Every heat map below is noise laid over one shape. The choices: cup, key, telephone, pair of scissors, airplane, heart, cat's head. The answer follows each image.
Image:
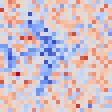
airplane
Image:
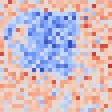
cup
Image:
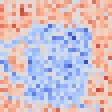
cup
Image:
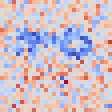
key
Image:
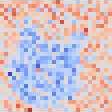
cat's head
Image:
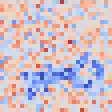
key
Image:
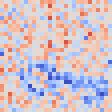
key
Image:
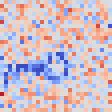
key
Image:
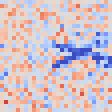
pair of scissors
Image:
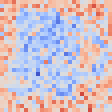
cup
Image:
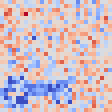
key
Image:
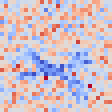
pair of scissors
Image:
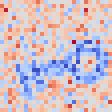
key
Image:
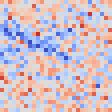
pair of scissors
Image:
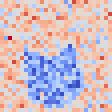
cat's head
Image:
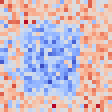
cup
